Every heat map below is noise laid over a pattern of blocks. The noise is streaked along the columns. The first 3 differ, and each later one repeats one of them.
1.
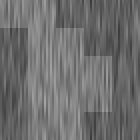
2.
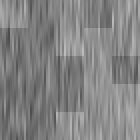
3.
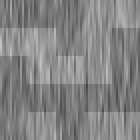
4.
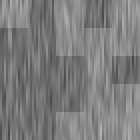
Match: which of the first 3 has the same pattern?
2
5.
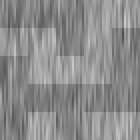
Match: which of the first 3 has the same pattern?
3
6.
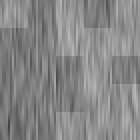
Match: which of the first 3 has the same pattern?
2
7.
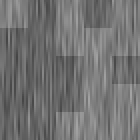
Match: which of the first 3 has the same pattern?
2
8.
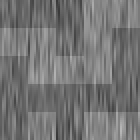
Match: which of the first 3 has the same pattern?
3
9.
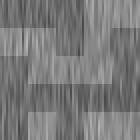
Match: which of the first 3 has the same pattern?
3
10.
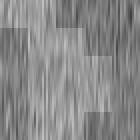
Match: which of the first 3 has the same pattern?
1
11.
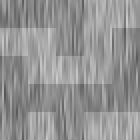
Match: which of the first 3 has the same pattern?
3
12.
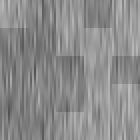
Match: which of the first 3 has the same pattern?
2
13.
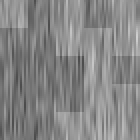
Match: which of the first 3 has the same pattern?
2
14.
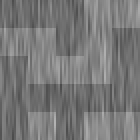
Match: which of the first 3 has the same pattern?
3
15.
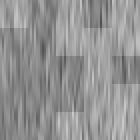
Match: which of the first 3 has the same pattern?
2
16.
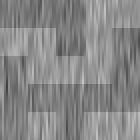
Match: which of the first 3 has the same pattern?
3
